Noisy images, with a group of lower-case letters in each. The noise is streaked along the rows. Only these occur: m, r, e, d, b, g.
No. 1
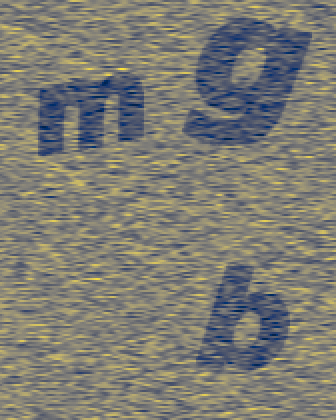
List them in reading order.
top left: m; top right: g; bottom right: b
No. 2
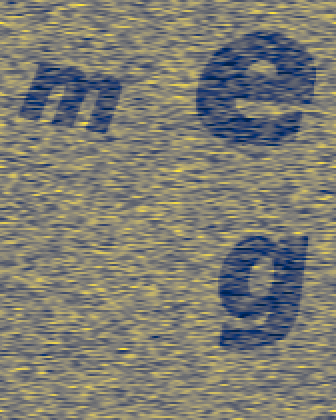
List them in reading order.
top left: m; top right: e; bottom right: g
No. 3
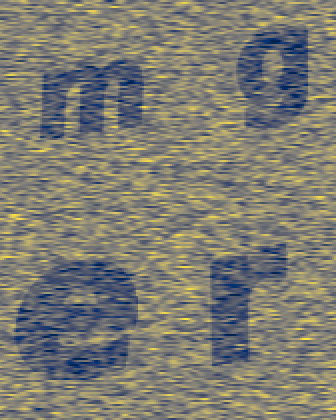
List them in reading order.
top left: m; top right: g; bottom left: e; bottom right: r
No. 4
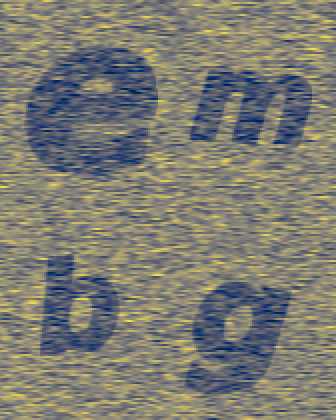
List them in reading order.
top left: e; top right: m; bottom left: b; bottom right: g
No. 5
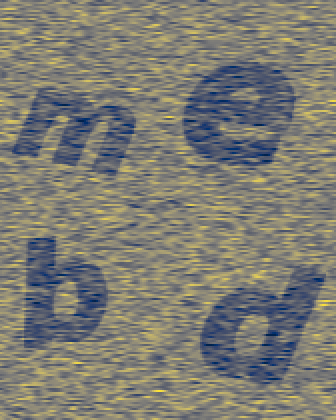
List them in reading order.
top left: m; top right: e; bottom left: b; bottom right: d
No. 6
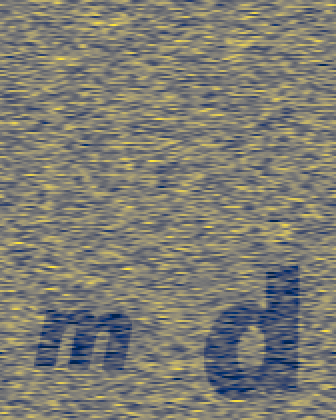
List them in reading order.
bottom left: m; bottom right: d
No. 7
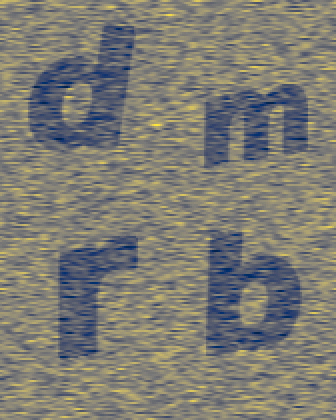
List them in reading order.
top left: d; top right: m; bottom left: r; bottom right: b
